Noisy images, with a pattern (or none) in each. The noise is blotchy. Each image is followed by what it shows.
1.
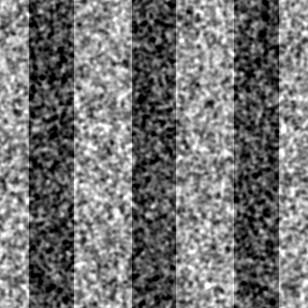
vertical stripes
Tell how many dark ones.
3
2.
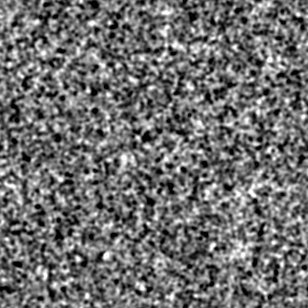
only noise
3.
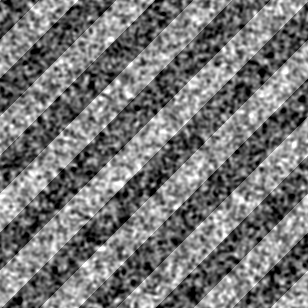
diagonal stripes
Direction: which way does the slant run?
bottom left to top right
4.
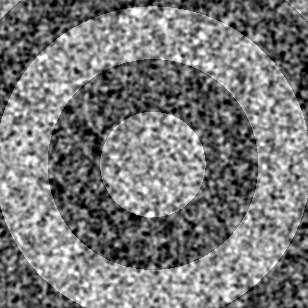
rings round one point
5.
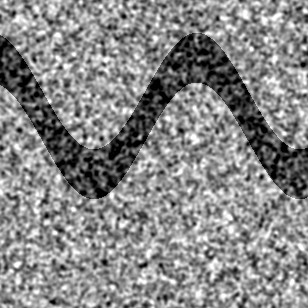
a wavy band
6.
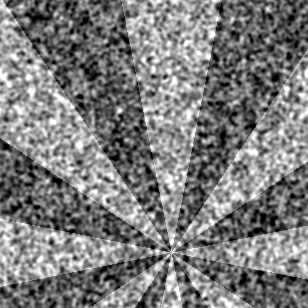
spokes from one point
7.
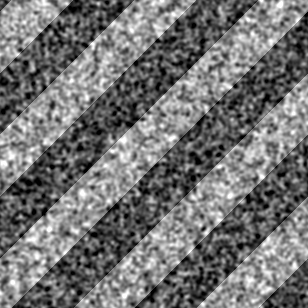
diagonal stripes
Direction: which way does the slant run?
bottom left to top right
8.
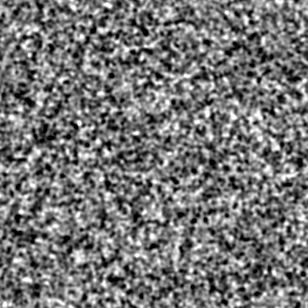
only noise
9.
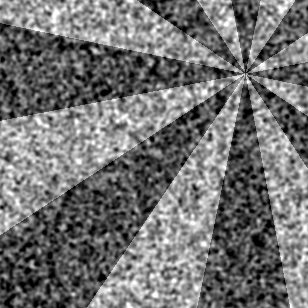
spokes from one point
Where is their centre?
top right
